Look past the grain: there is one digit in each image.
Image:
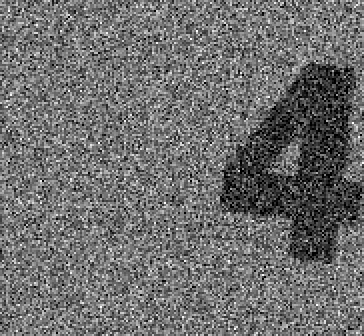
4
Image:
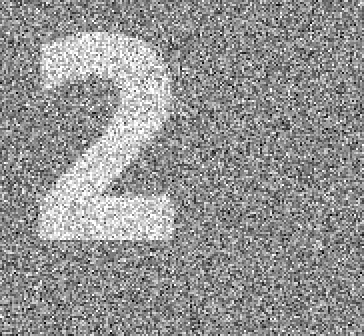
2
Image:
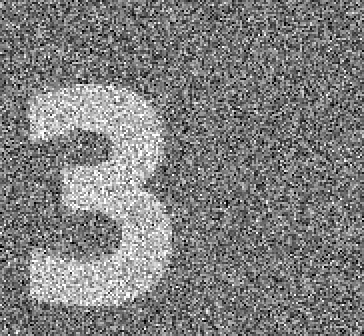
3
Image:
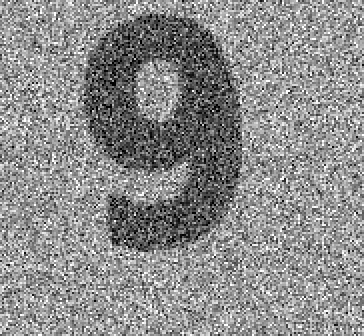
9
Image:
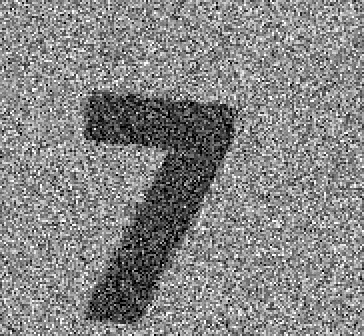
7
